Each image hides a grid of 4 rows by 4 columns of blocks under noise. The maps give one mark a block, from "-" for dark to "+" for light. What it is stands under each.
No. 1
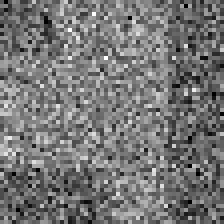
-++-
+++-
+++-
--+-
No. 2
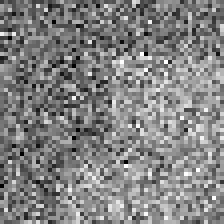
----
--++
--++
-+++
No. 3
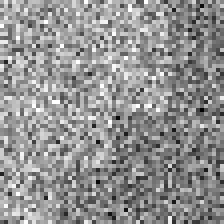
+++-
+++-
++--
+---
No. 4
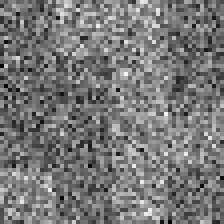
-++-
--+-
--++
+-+-
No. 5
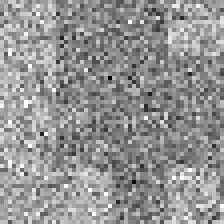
+--+
+---
+---
++-+
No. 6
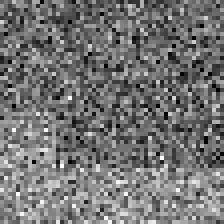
----
----
+---
++++
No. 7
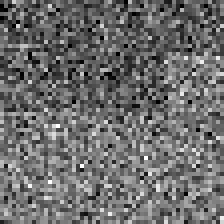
----
---+
++++
++++
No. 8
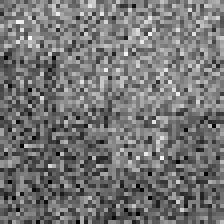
++++
-+++
--+-
----
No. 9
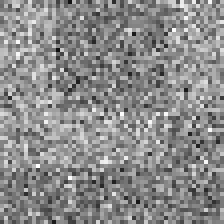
+--+
+--+
+++-
----
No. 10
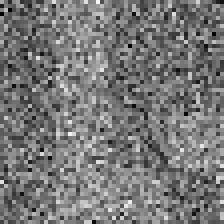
-+--
-+--
-+-+
-++-
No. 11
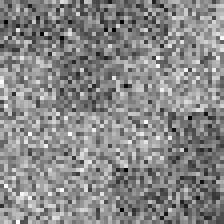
---+
+-++
+++-
++--
